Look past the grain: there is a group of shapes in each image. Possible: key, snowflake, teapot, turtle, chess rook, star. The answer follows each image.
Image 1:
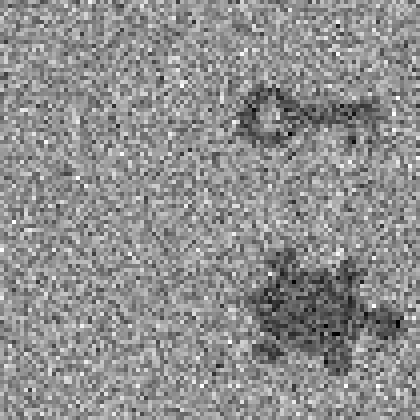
top right: key; bottom right: turtle
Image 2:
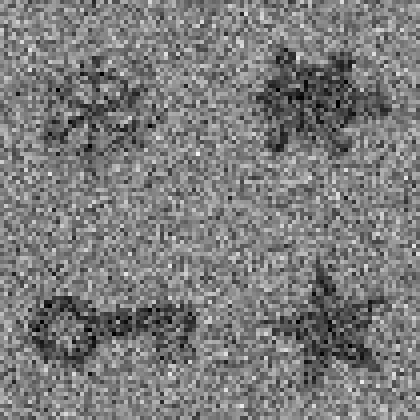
top left: snowflake; top right: turtle; bottom left: key; bottom right: star
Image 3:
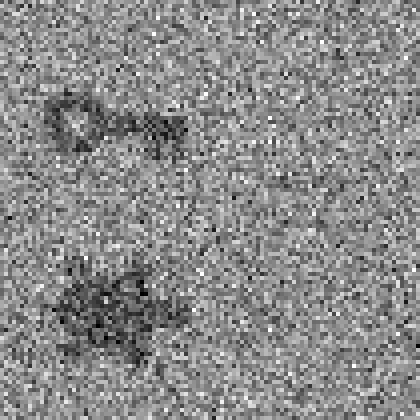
top left: key; bottom left: turtle
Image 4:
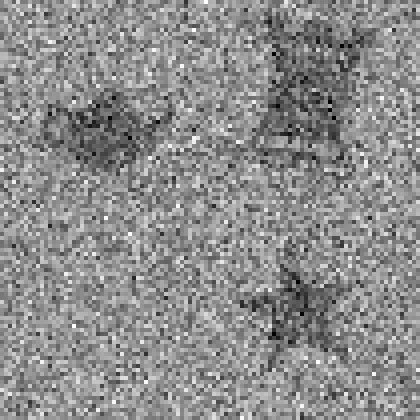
top left: teapot; top right: chess rook; bottom right: star
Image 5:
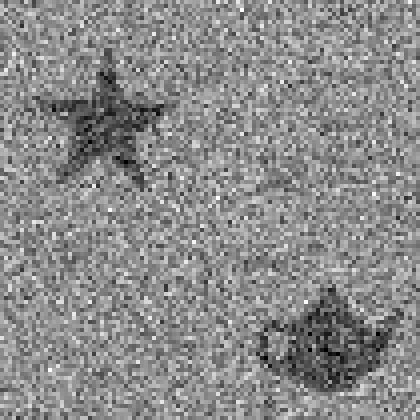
top left: star; bottom right: teapot
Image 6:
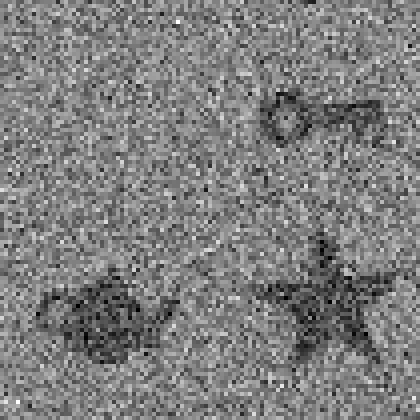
top right: key; bottom left: teapot; bottom right: star
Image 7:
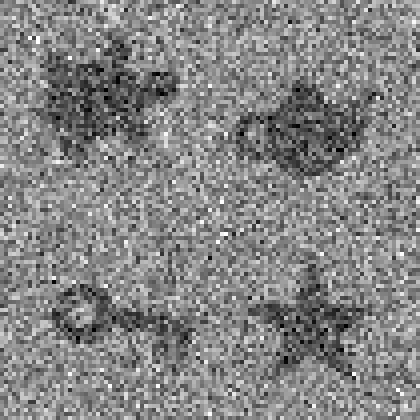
top left: turtle; top right: teapot; bottom left: key; bottom right: star
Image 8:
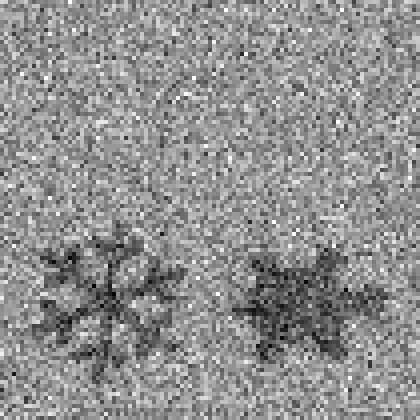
bottom left: snowflake; bottom right: turtle
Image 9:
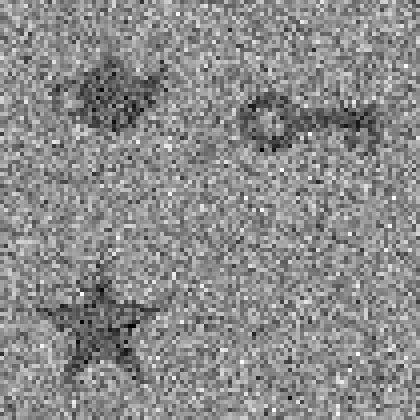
top left: teapot; top right: key; bottom left: star
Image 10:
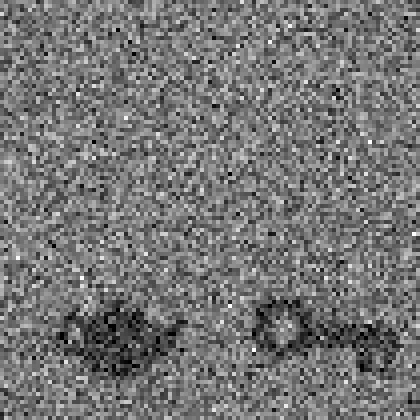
bottom left: teapot; bottom right: key
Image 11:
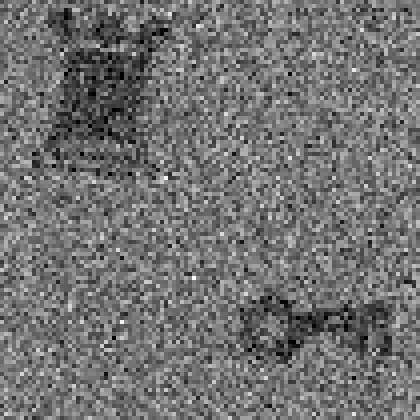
top left: chess rook; bottom right: key
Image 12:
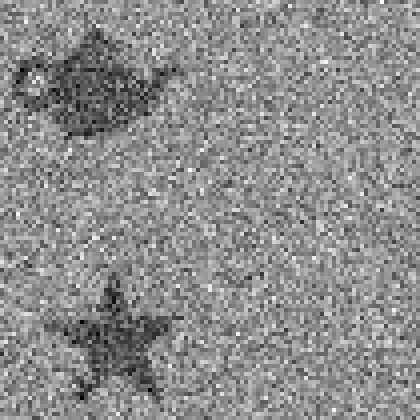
top left: teapot; bottom left: star
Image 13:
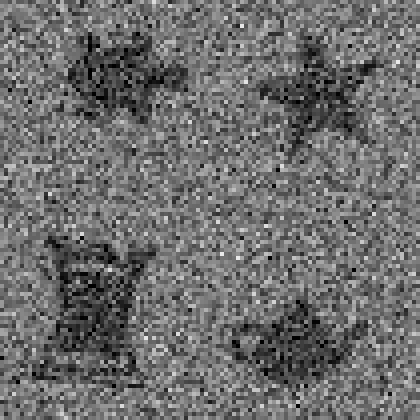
top left: turtle; top right: star; bottom left: chess rook; bottom right: teapot
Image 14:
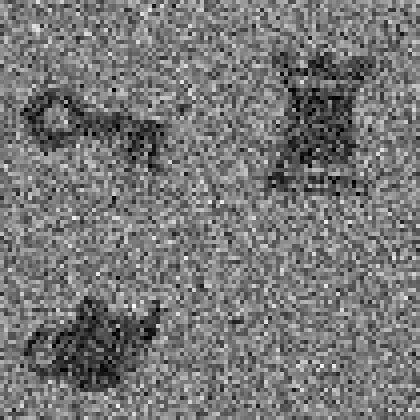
top left: key; top right: chess rook; bottom left: teapot
